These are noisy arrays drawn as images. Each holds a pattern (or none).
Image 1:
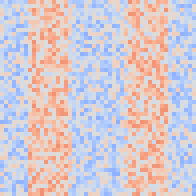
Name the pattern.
vertical stripes
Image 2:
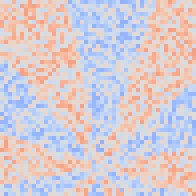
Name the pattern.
spokes from one point
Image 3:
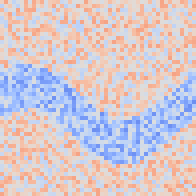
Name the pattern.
a wavy band
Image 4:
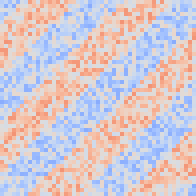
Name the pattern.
diagonal stripes
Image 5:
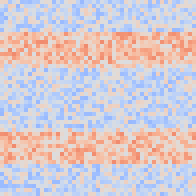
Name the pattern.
horizontal stripes
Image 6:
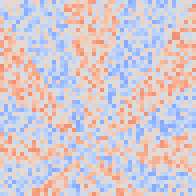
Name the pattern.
spokes from one point
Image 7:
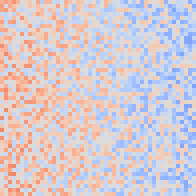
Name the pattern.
a smooth slope
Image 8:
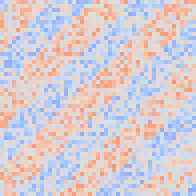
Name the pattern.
diagonal stripes
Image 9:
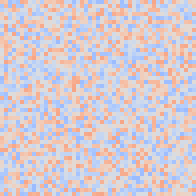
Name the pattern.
only noise
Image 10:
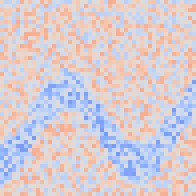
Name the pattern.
a wavy band
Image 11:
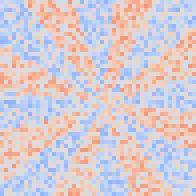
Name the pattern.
spokes from one point
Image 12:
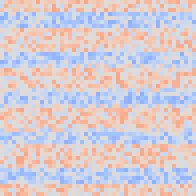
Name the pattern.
horizontal stripes
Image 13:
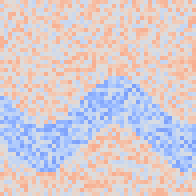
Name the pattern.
a wavy band
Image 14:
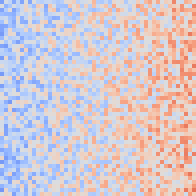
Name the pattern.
a smooth slope
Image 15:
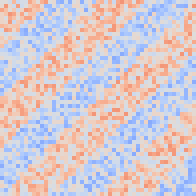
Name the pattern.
diagonal stripes
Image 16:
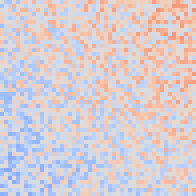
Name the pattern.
a smooth slope
